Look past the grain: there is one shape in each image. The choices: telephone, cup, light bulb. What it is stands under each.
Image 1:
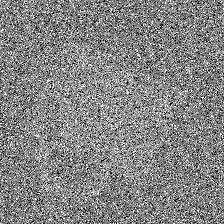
light cup
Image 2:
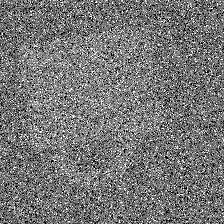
light cup
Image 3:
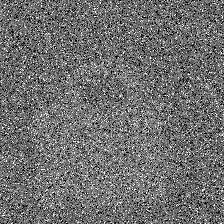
light cup
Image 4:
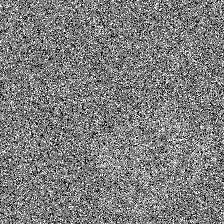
light telephone
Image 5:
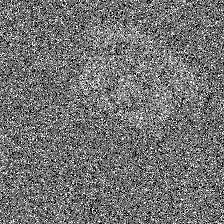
light telephone
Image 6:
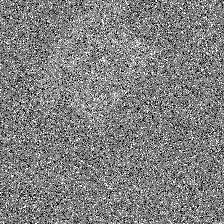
light telephone
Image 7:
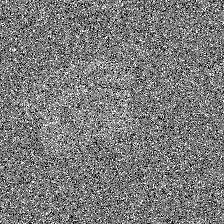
light telephone
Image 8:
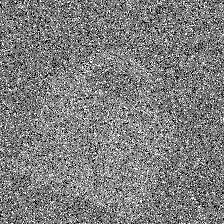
light cup
